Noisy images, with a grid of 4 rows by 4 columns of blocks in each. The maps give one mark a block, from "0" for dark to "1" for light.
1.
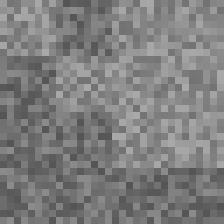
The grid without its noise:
1 0 1 1
0 1 1 1
0 0 1 1
0 0 0 0
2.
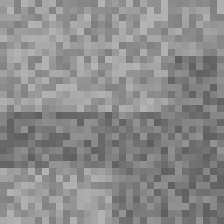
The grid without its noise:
1 1 1 1
1 1 1 0
0 0 0 0
1 1 0 0
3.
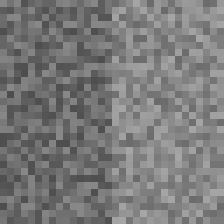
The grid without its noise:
0 0 1 1
0 0 1 1
0 0 1 1
0 0 1 1
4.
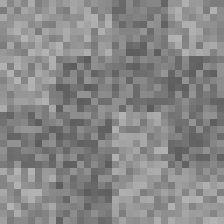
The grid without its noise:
1 1 0 1
1 0 0 0
0 0 1 0
1 0 1 1
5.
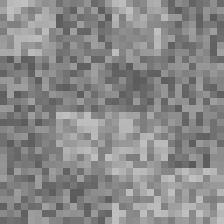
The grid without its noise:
1 0 1 0
0 0 0 0
0 1 1 0
0 0 1 1
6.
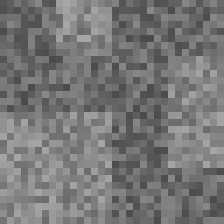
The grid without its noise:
0 1 0 0
0 0 0 1
1 1 0 1
1 1 0 0
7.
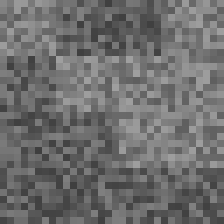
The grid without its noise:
1 0 0 1
0 1 1 1
0 0 1 1
0 0 0 0
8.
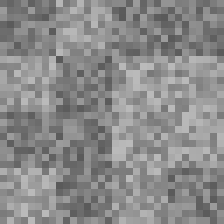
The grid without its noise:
0 1 0 0
1 0 1 1
0 0 1 1
1 0 1 0
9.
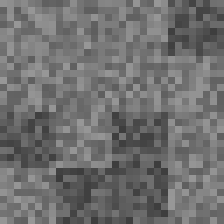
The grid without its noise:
1 1 1 0
1 1 1 1
0 1 0 1
1 0 0 1
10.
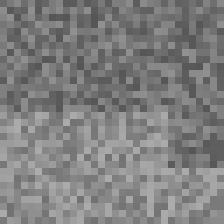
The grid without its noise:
0 0 0 0
0 0 0 0
1 1 1 0
1 1 1 1
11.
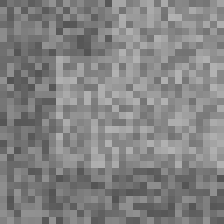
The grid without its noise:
0 0 1 1
0 1 1 1
0 1 1 1
0 0 0 0
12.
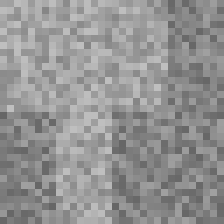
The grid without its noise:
1 1 1 0
1 1 1 0
0 1 0 0
0 1 0 0
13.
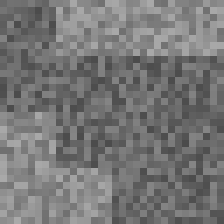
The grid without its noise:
0 1 1 1
0 0 0 0
1 0 0 0
1 1 0 0
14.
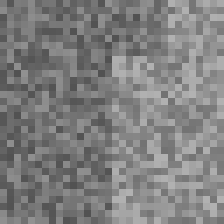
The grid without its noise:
0 0 0 1
0 0 1 1
0 0 1 1
0 0 1 1
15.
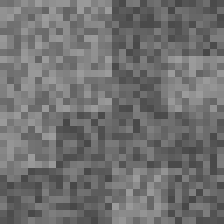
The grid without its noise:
1 1 0 0
1 1 0 1
1 0 0 0
0 0 1 0
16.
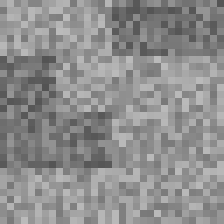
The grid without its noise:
1 1 0 0
0 1 1 1
0 0 1 1
1 1 1 1
